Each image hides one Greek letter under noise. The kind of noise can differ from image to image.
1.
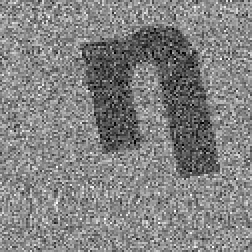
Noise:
low rank plus noise
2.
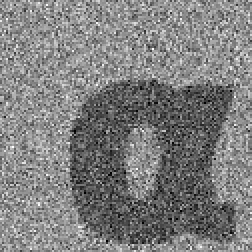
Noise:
low rank plus noise
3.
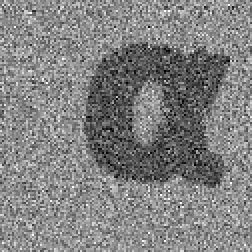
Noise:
low rank plus noise
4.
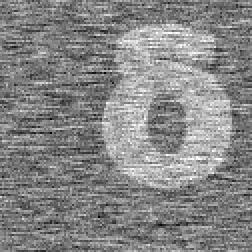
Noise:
streaked along the rows
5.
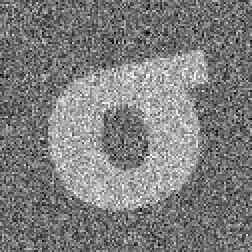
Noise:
low rank plus noise
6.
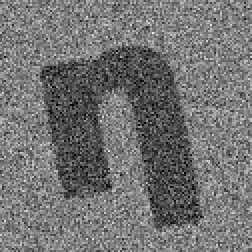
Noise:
independent entries
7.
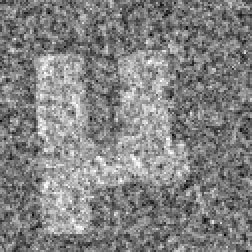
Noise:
blotchy
